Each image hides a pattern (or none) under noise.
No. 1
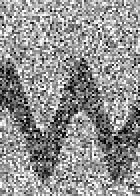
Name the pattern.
a wavy band
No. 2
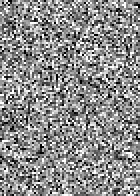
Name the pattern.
only noise
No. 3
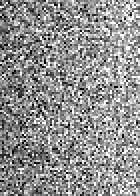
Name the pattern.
a smooth slope
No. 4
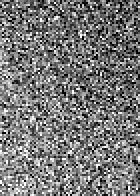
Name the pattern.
a smooth slope
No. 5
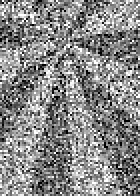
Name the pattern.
spokes from one point
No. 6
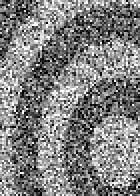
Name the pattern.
rings round one point
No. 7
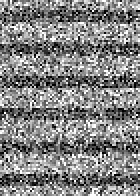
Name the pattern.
horizontal stripes
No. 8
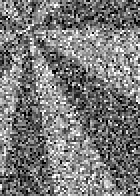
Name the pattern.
spokes from one point
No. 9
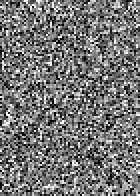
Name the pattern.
only noise
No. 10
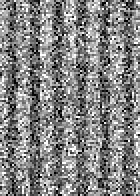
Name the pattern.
vertical stripes
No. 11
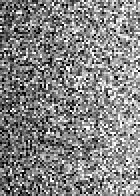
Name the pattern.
a smooth slope
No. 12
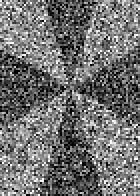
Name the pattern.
spokes from one point
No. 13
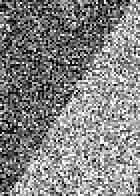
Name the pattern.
a sharp edge
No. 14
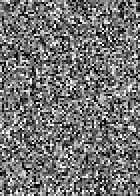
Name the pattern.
only noise
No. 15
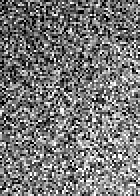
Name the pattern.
a smooth slope
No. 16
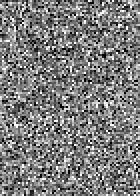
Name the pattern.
only noise
